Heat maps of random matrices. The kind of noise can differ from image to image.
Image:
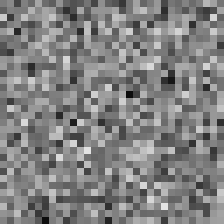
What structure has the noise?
independent entries
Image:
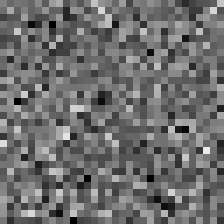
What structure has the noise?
independent entries
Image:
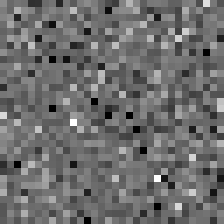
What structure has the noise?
heavy tails
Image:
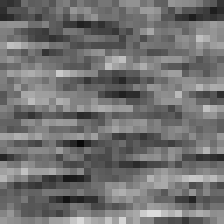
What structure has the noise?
streaked along the rows
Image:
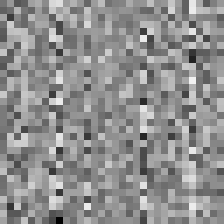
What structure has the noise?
columns of uneven size
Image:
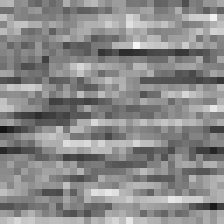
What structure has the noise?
streaked along the rows
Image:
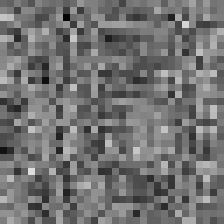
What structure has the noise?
low rank plus noise
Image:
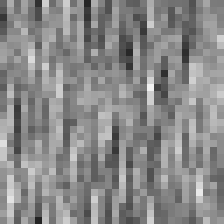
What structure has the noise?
streaked along the columns
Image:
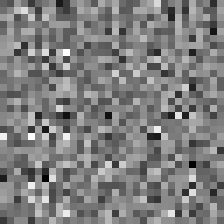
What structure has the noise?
low rank plus noise
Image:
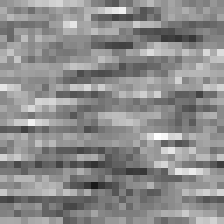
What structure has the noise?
streaked along the rows
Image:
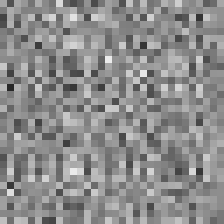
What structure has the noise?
low rank plus noise
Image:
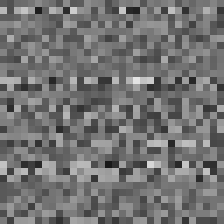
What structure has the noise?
rows of uneven size
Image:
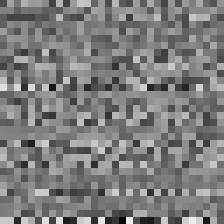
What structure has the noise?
rows of uneven size
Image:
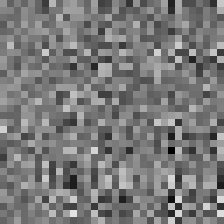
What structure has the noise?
low rank plus noise
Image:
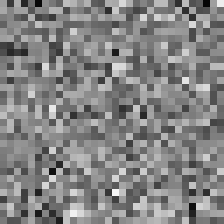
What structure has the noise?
low rank plus noise
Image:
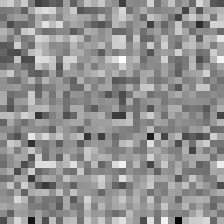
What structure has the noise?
low rank plus noise
